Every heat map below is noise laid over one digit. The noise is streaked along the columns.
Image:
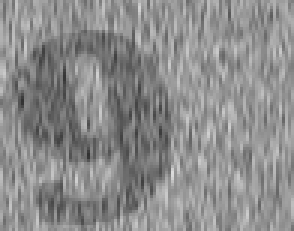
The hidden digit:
9
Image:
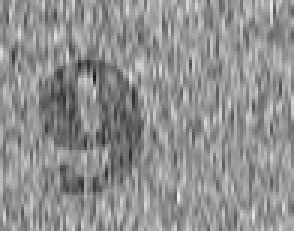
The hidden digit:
9
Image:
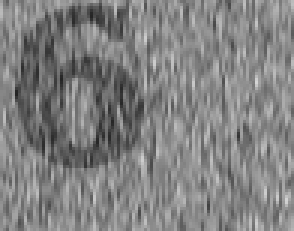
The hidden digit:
6
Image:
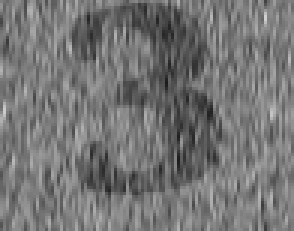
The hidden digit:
3
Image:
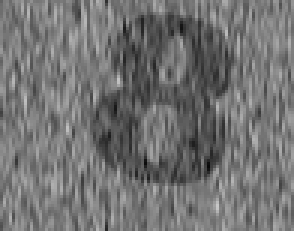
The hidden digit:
8
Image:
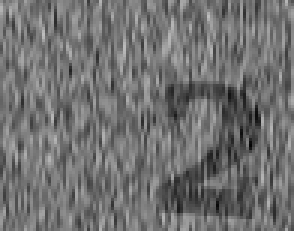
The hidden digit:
2
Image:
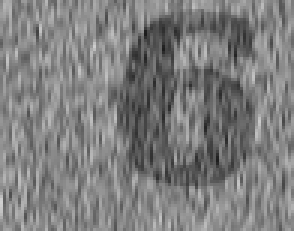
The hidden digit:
6
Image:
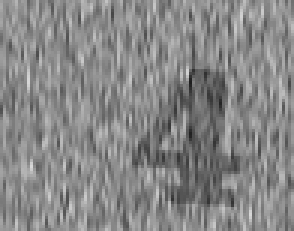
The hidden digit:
4
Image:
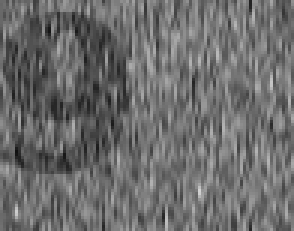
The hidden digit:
9
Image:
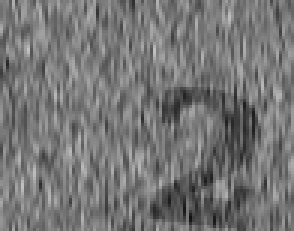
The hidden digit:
2
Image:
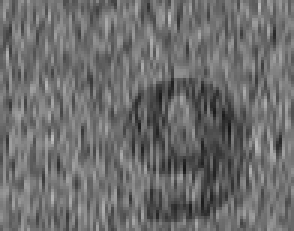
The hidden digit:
9
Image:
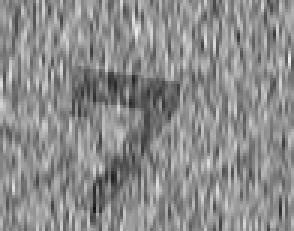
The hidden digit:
7
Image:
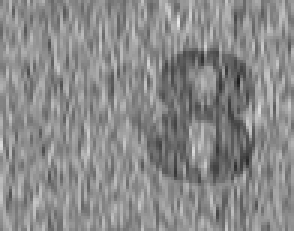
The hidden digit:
8
